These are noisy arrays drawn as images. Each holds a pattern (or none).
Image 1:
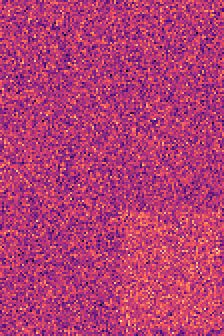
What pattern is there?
one block
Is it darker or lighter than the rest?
lighter
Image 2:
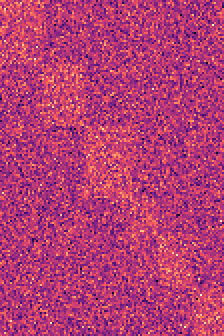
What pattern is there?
blocks along the diagonal
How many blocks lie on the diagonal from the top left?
6
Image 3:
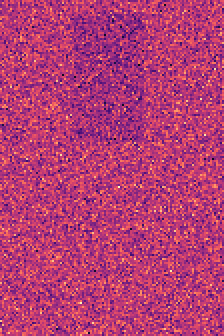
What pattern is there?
one block
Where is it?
top middle
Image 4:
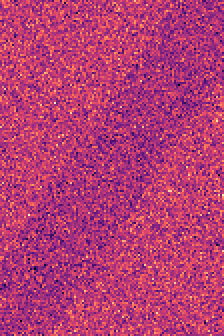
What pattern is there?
a diagonal band
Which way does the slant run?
bottom left to top right
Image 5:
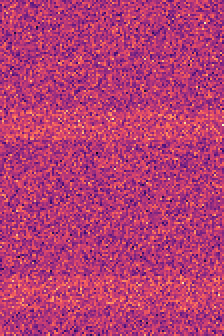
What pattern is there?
bands of rows
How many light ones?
2
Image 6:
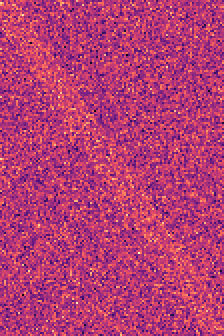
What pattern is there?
a diagonal band
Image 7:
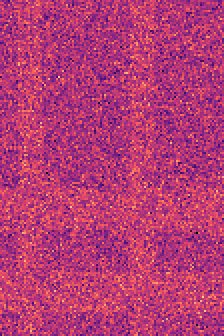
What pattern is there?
bands of rows crossing bands of columns
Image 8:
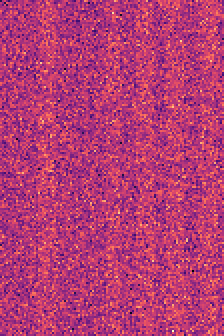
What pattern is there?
bands of columns
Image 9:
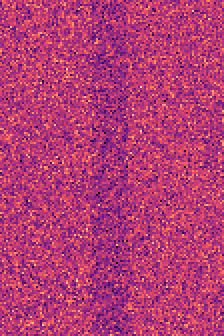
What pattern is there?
one band of columns
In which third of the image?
middle
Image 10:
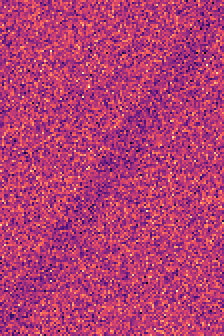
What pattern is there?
a diagonal band
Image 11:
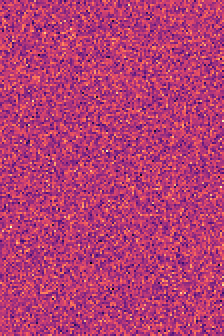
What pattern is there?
only noise
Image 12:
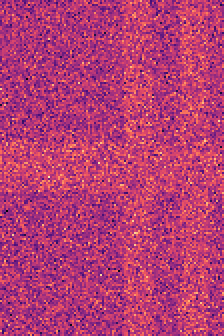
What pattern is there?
bands of rows crossing bands of columns
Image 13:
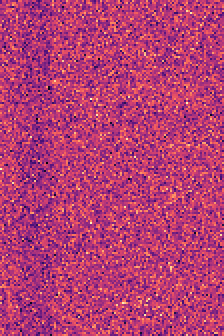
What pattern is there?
one band of columns
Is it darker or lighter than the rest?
darker
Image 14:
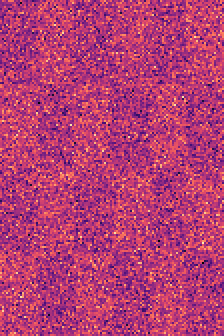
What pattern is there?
a checkerboard
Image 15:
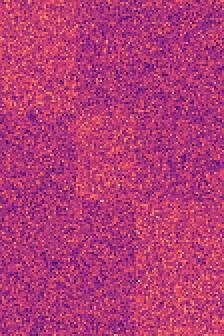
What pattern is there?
blocks along the diagonal
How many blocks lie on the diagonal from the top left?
3
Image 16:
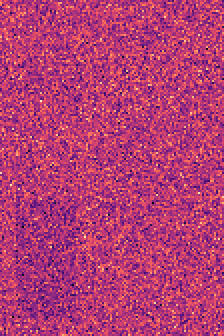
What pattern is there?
one block
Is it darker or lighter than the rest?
darker
